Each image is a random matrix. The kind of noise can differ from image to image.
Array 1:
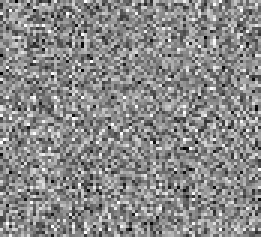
low rank plus noise
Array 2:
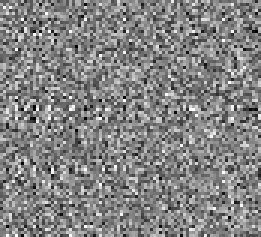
low rank plus noise
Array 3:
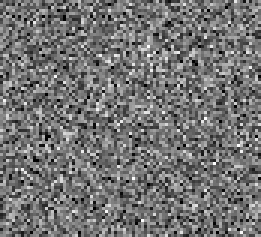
independent entries
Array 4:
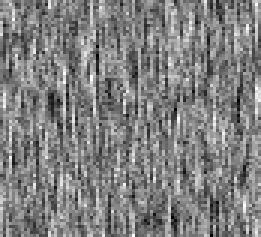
streaked along the columns
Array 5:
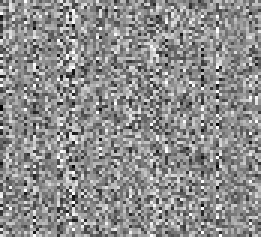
columns of uneven size
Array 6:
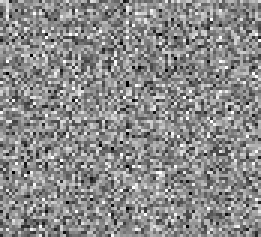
low rank plus noise
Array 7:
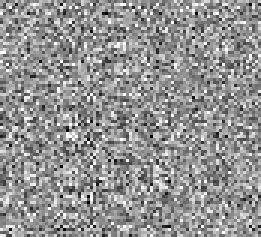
low rank plus noise
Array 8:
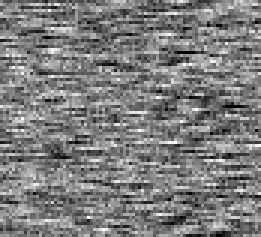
streaked along the rows
